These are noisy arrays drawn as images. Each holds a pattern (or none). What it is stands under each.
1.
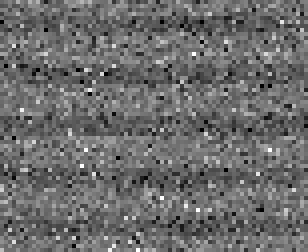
horizontal stripes
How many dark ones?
5
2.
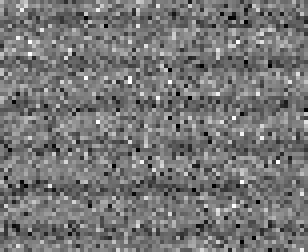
horizontal stripes
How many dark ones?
6
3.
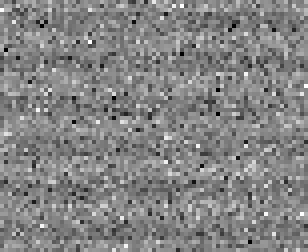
horizontal stripes
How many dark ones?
6
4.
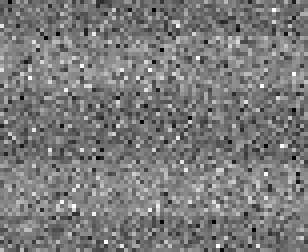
horizontal stripes
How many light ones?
2
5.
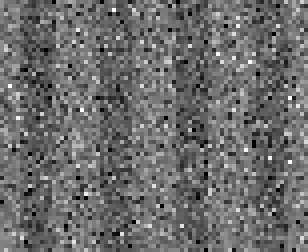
vertical stripes
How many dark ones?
4
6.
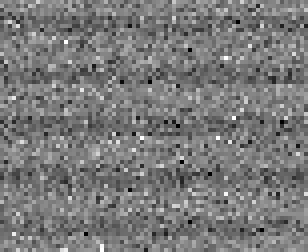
horizontal stripes
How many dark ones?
5
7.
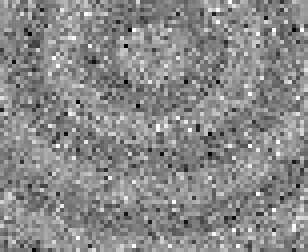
rings round one point
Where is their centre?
top middle
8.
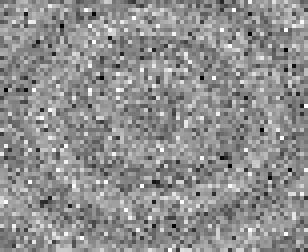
rings round one point
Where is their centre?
centre
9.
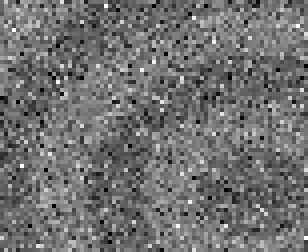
rings round one point
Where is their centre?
bottom right
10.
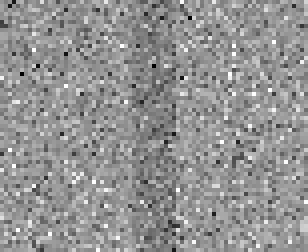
one vertical stripe
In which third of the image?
middle
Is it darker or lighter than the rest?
darker
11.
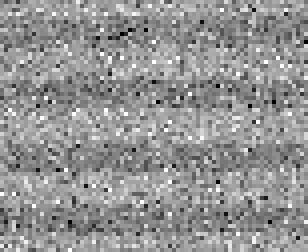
horizontal stripes
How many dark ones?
4
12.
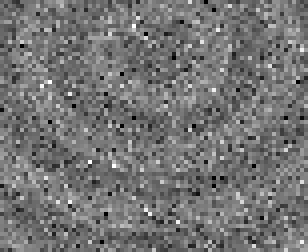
rings round one point
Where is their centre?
top middle
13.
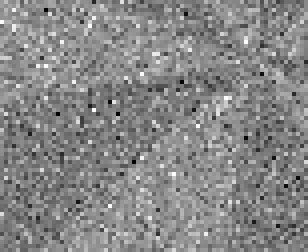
spokes from one point
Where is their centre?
top right
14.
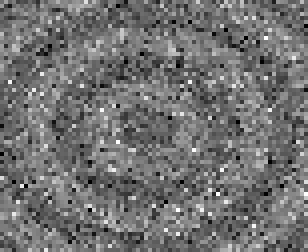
rings round one point
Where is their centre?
centre
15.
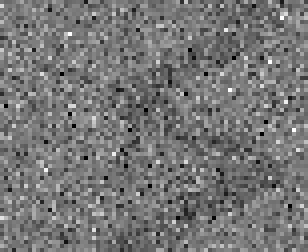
a wavy band
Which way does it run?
top to bottom
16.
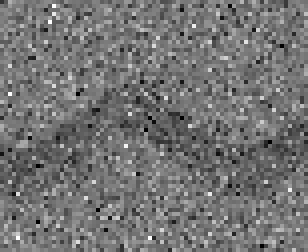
a wavy band
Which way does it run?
left to right
